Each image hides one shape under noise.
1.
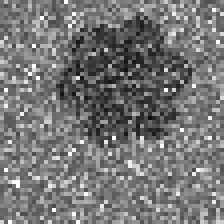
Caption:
dark flower
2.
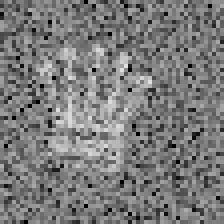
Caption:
light chess queen
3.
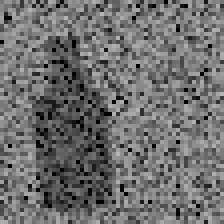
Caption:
dark bottle
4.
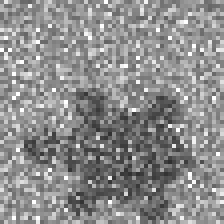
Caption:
dark turtle
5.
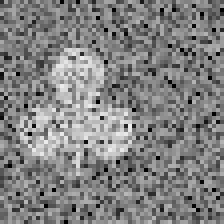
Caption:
light club
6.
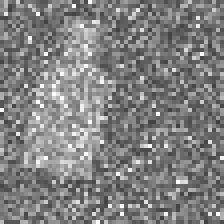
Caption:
light bottle
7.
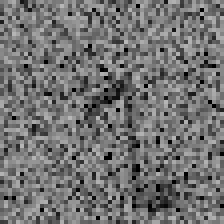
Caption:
dark musical note
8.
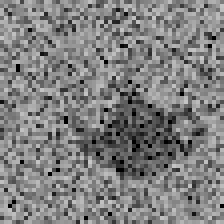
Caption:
dark teapot
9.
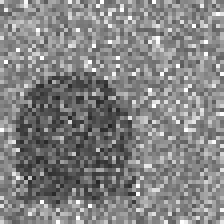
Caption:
dark ghost
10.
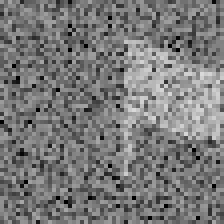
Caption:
light flag
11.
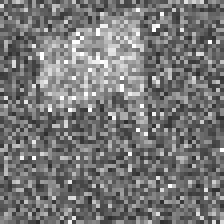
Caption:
light flag
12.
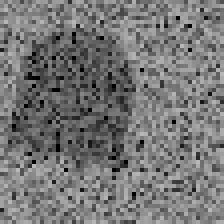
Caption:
dark ghost
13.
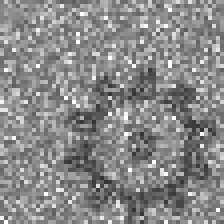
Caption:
dark gear
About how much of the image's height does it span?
two thirds
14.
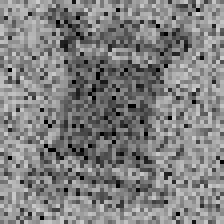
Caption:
dark chess rook
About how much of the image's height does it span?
nearly all
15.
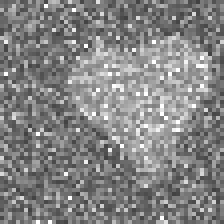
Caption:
light heart
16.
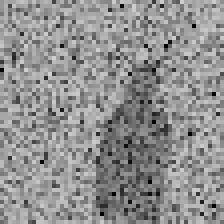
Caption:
dark bottle
